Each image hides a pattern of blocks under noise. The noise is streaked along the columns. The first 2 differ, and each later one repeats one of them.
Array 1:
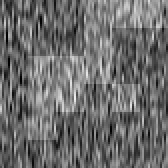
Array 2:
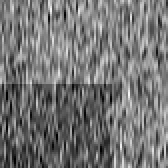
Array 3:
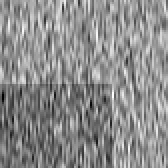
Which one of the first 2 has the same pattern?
2
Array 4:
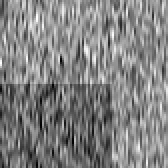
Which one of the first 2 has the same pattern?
2
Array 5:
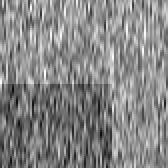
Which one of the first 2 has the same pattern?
2
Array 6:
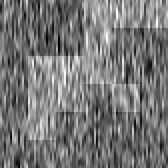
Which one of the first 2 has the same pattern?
1
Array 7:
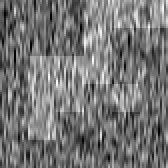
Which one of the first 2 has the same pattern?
1
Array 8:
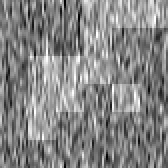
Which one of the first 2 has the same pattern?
1
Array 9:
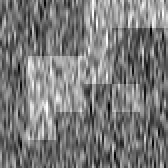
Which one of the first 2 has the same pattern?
1
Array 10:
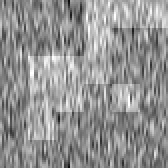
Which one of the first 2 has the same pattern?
1
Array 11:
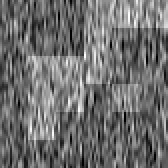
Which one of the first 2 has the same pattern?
1
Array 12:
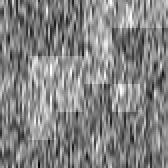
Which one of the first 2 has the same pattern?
1
